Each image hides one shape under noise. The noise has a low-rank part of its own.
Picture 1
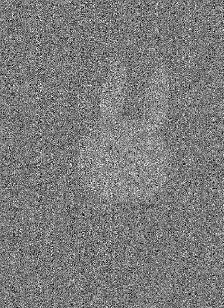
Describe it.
light rabbit's head
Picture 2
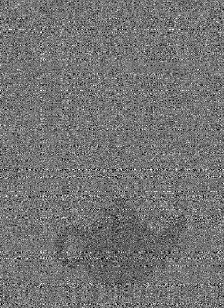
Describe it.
dark teapot
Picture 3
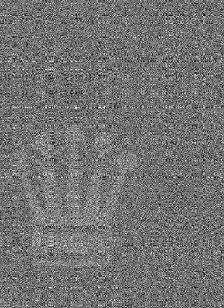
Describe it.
light chess queen
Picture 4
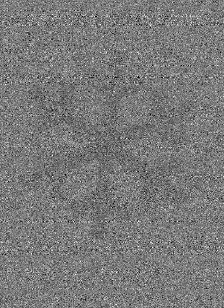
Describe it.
dark snowflake
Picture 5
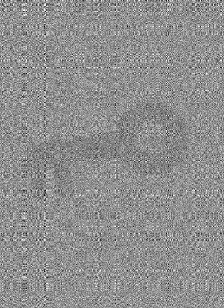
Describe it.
dark key
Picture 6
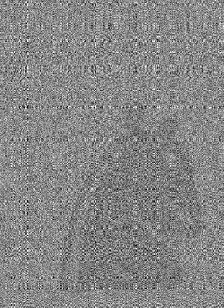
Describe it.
dark chess knight
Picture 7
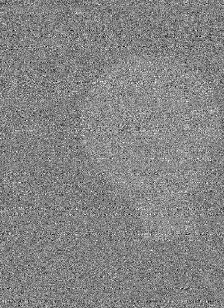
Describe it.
light light bulb
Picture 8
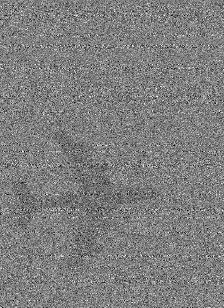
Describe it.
dark airplane
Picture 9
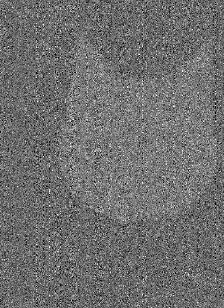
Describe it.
light cat's head
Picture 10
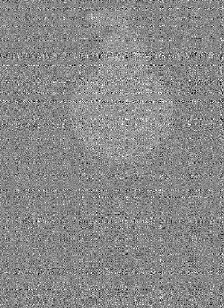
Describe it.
light pear
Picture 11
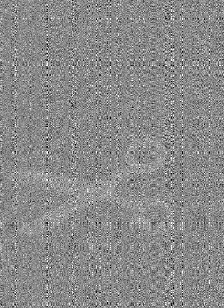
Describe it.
light pair of scissors
